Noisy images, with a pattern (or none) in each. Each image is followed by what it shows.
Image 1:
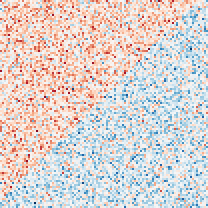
a sharp edge
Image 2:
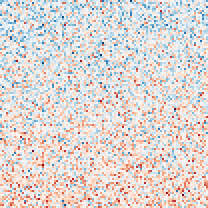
a smooth slope
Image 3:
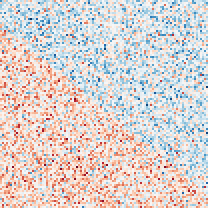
a sharp edge
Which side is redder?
bottom left
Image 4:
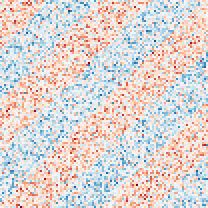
diagonal stripes
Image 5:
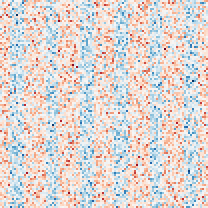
vertical stripes
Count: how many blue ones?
6
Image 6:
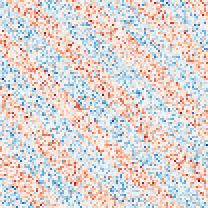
diagonal stripes
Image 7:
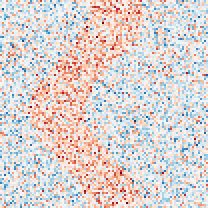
a wavy band
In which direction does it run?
top to bottom
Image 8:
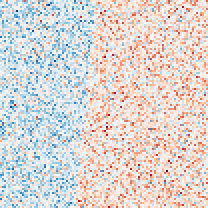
a sharp edge
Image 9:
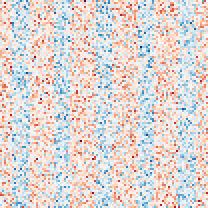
vertical stripes
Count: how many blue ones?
5
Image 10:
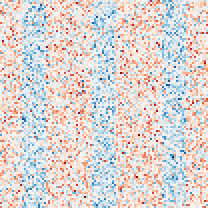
vertical stripes
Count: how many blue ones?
3
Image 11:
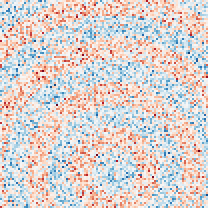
rings round one point
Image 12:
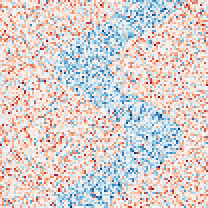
a wavy band
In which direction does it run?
top to bottom
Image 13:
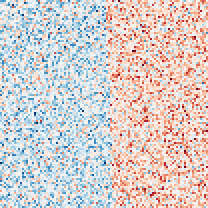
a sharp edge
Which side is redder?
right
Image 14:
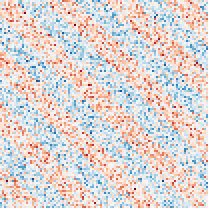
diagonal stripes
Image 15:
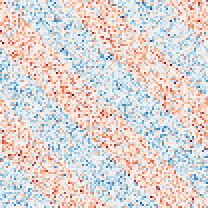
diagonal stripes
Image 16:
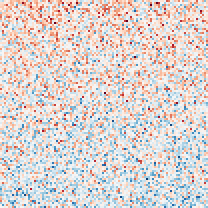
a smooth slope
